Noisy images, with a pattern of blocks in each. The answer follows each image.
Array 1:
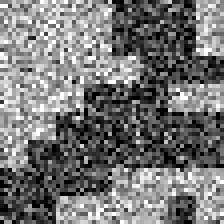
no symmetry
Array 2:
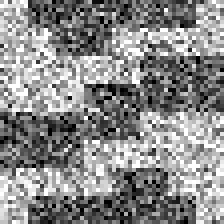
the same after a half turn
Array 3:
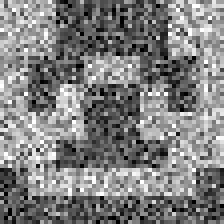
left and right mirror each other
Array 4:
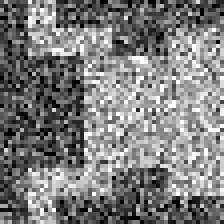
top and bottom mirror each other
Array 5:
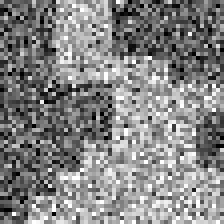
no symmetry
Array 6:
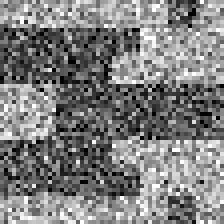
top and bottom mirror each other
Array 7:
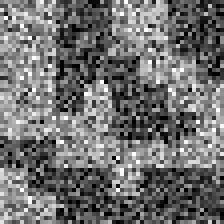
no symmetry
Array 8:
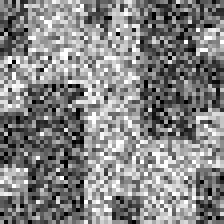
the same after a half turn
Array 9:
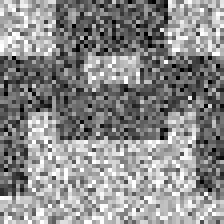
left and right mirror each other
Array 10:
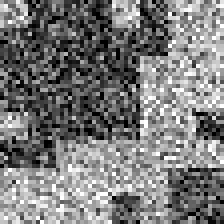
mirrored about the diagonal from the top left
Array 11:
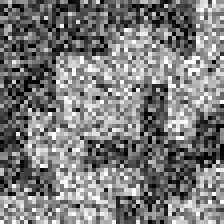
mirrored about the diagonal from the top left
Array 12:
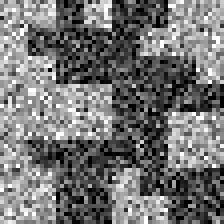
no symmetry
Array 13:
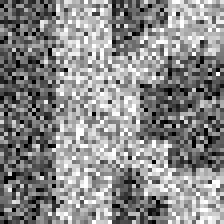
top and bottom mirror each other
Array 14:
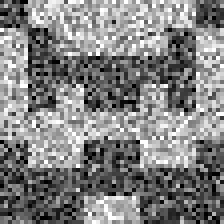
left and right mirror each other
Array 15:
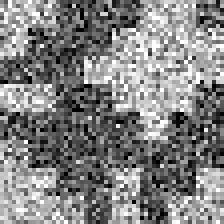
mirrored about the diagonal from the bottom left
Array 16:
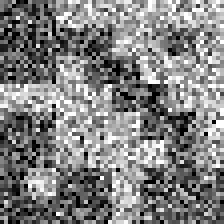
mirrored about the diagonal from the bottom left
